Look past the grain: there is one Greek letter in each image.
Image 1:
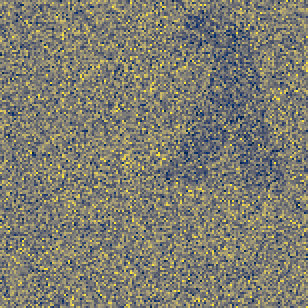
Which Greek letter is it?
lambda
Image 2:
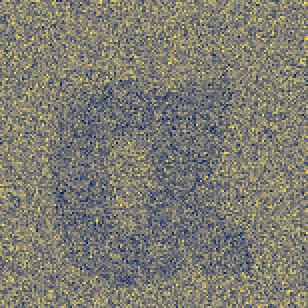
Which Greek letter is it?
alpha
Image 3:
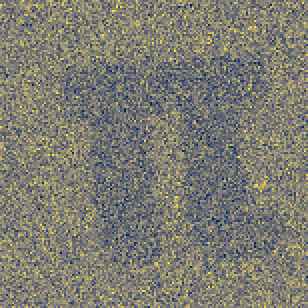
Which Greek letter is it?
pi
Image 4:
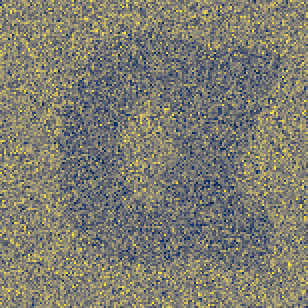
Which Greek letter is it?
alpha
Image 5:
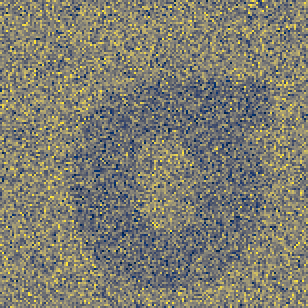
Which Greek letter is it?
sigma
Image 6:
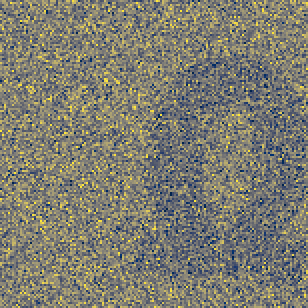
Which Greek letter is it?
omega
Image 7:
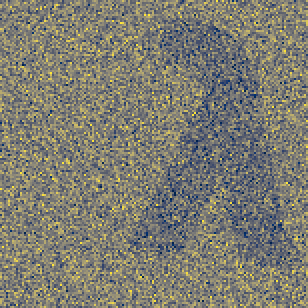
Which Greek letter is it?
lambda
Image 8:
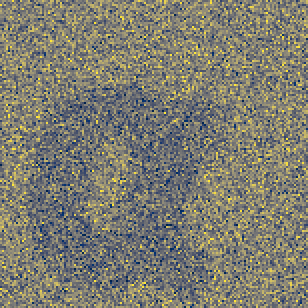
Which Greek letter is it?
alpha
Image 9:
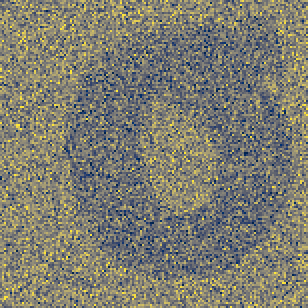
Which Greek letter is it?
sigma
